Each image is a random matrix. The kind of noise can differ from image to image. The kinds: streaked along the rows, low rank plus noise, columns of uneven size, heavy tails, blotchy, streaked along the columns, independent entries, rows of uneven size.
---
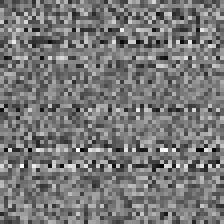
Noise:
rows of uneven size
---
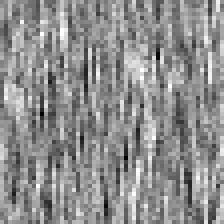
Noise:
streaked along the columns
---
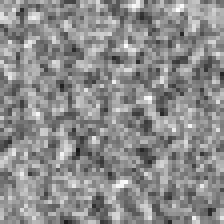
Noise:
blotchy
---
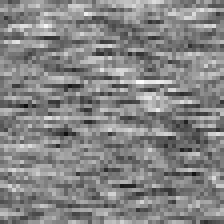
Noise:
streaked along the rows
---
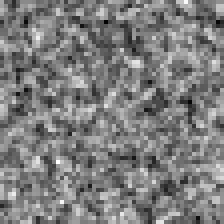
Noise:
blotchy
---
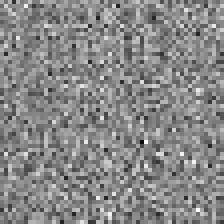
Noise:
low rank plus noise
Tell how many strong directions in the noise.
three or four
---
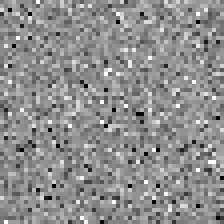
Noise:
heavy tails
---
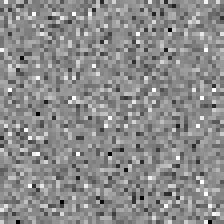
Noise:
heavy tails
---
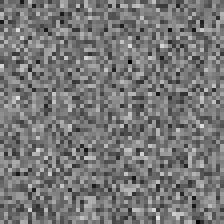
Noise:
low rank plus noise
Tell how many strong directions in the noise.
three or four
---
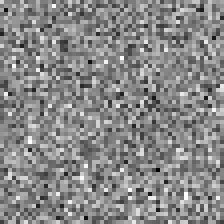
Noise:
independent entries
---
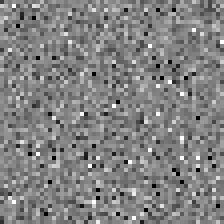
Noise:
heavy tails
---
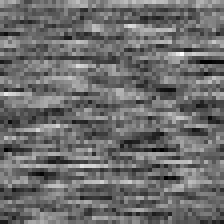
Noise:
streaked along the rows
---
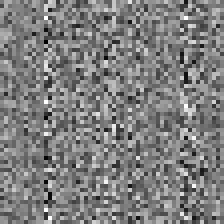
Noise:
columns of uneven size
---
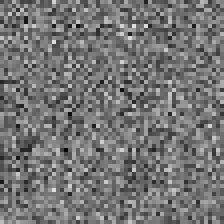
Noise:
low rank plus noise
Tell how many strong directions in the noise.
three or four
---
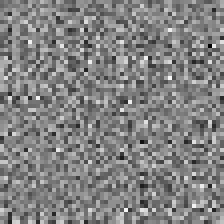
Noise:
low rank plus noise
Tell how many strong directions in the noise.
two
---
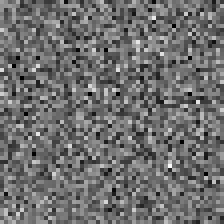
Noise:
independent entries
